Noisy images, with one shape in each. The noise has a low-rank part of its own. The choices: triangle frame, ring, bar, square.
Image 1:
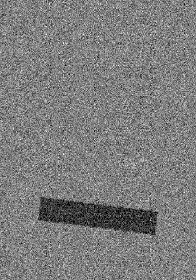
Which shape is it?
bar
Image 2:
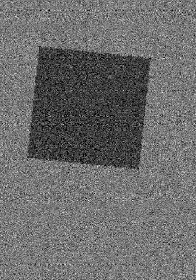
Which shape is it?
square
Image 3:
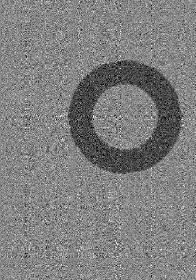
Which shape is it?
ring
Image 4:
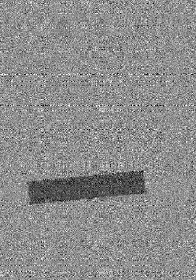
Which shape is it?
bar
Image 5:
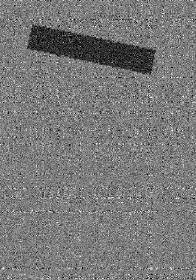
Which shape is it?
bar
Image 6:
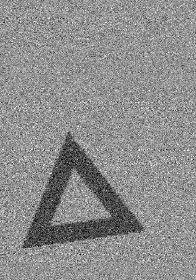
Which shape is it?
triangle frame
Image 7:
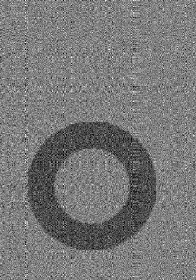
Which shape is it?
ring
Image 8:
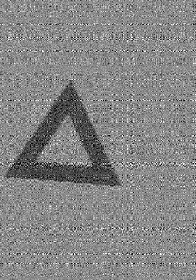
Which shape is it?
triangle frame
